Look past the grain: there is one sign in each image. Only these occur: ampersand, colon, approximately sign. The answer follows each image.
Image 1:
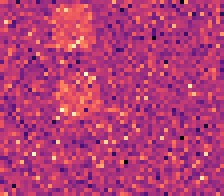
light colon
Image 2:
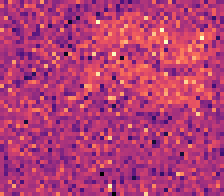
light approximately sign
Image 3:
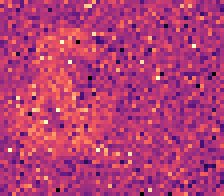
light ampersand
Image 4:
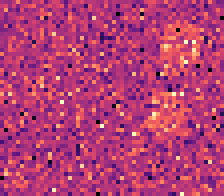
light colon
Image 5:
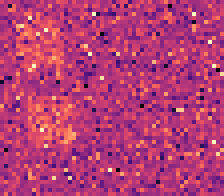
light colon
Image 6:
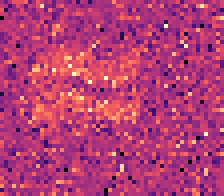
light approximately sign
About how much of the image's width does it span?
half
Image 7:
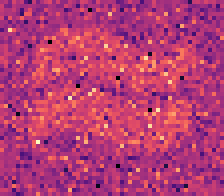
light approximately sign
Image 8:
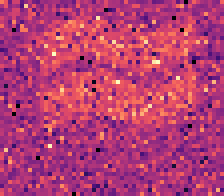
light approximately sign
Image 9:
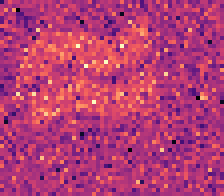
light approximately sign
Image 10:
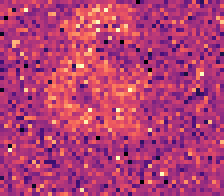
light ampersand
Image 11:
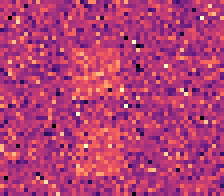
light colon
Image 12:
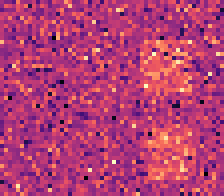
light colon
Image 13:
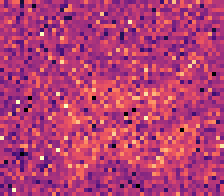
light approximately sign
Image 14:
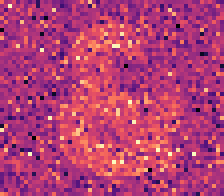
light ampersand
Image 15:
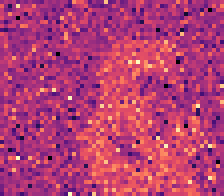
light ampersand
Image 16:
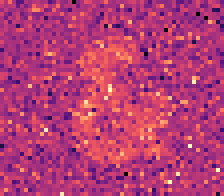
light ampersand
